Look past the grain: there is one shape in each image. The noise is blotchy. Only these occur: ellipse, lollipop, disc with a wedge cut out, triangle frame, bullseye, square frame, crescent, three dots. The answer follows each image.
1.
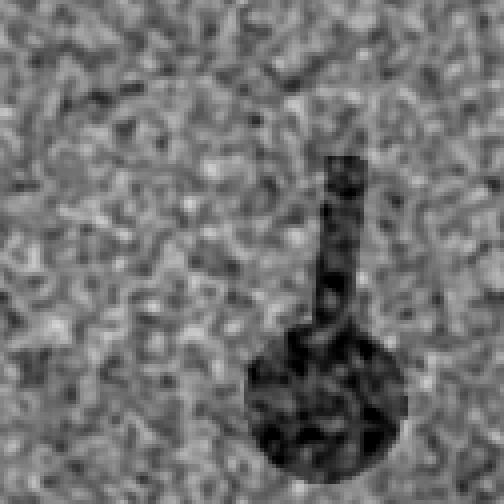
lollipop
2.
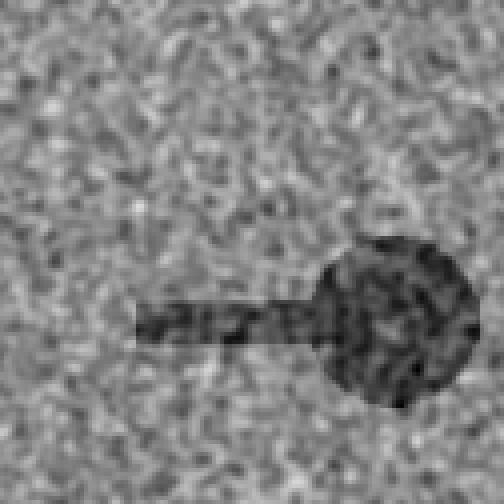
lollipop
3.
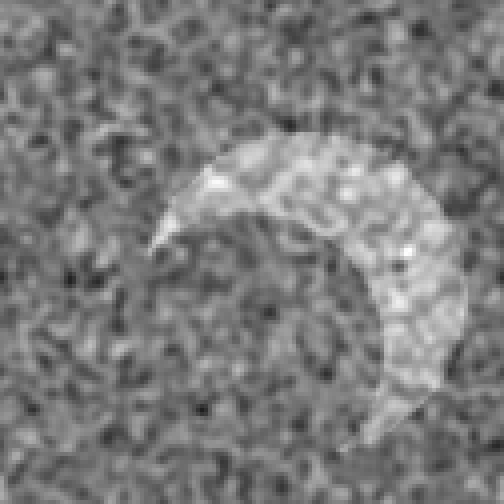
crescent
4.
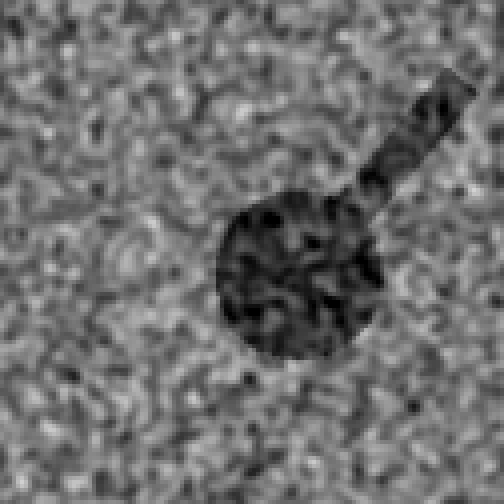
lollipop
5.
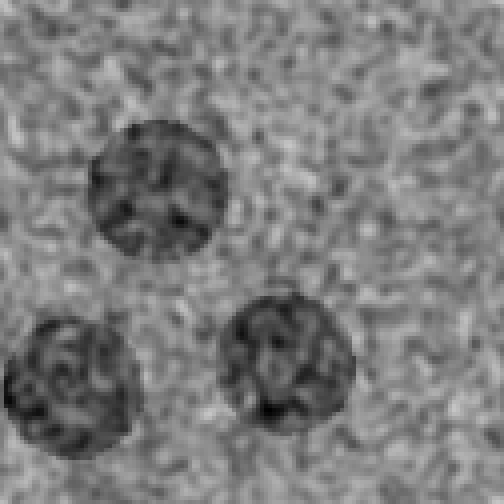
three dots
